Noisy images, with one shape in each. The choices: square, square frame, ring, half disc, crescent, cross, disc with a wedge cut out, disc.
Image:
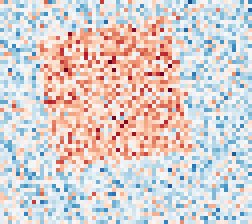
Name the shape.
square
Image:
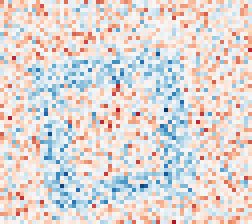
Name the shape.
square frame
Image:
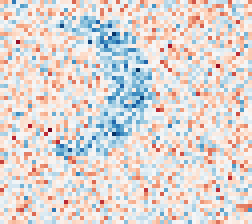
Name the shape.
crescent
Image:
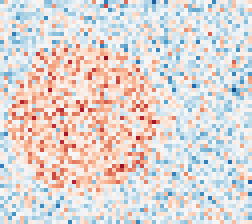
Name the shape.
disc
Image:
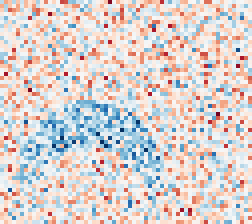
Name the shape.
crescent
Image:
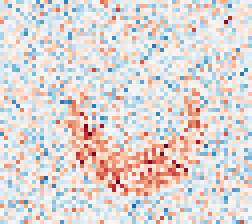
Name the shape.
crescent
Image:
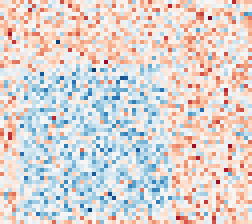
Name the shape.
square
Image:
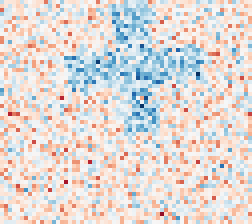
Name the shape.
cross
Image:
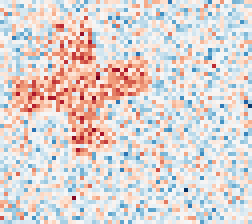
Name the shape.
cross
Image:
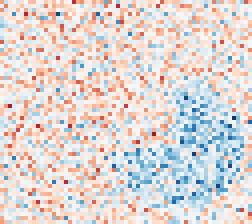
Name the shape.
disc with a wedge cut out
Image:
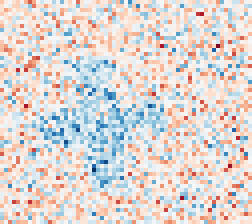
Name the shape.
cross
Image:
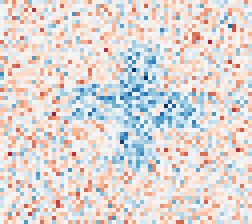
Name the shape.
cross
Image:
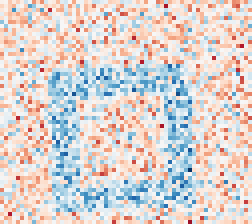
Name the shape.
square frame
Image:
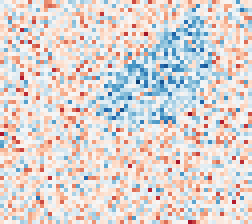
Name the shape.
half disc
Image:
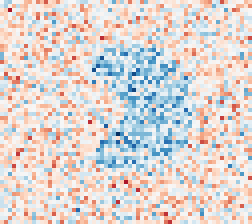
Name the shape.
disc with a wedge cut out
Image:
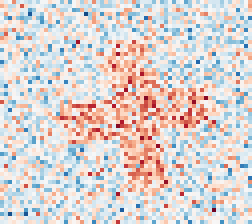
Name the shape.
cross
